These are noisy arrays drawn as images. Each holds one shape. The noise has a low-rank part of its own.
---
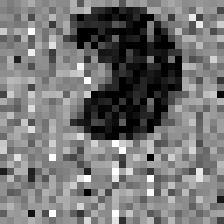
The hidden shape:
disc with a wedge cut out
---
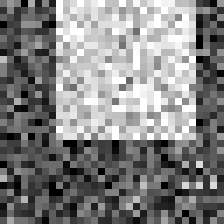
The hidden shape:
square
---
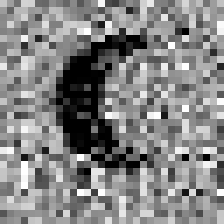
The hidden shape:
crescent
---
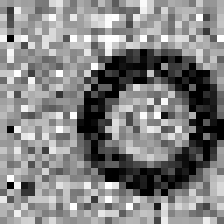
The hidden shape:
ring
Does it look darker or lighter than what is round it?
darker
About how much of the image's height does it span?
two thirds
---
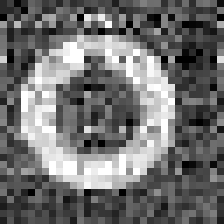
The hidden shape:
ring
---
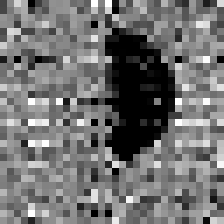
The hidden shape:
half disc
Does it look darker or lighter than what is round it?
darker
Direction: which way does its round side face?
right
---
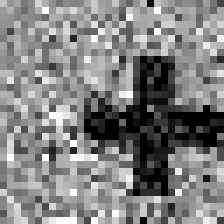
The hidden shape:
cross
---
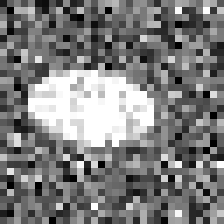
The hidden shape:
ellipse
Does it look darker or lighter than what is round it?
lighter
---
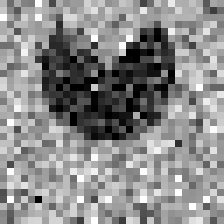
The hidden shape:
disc with a wedge cut out
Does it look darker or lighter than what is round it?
darker
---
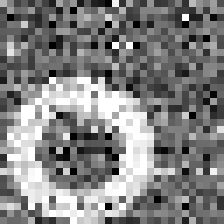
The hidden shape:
ring
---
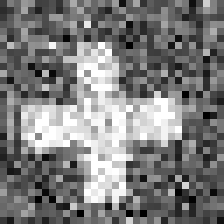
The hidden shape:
cross
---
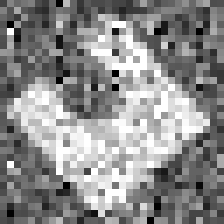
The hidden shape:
square with a notch
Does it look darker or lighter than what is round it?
lighter
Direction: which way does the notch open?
up and left
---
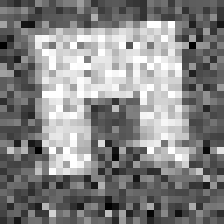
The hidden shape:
square with a notch
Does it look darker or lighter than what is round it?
lighter
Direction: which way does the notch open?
down
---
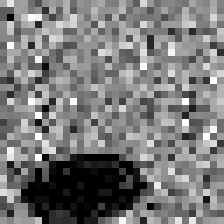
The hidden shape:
ellipse
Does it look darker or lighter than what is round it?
darker
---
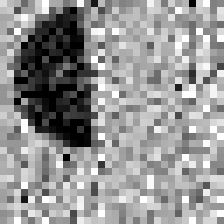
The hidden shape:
half disc
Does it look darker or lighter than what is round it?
darker
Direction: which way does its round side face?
left
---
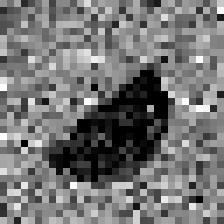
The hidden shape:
half disc
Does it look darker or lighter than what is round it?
darker
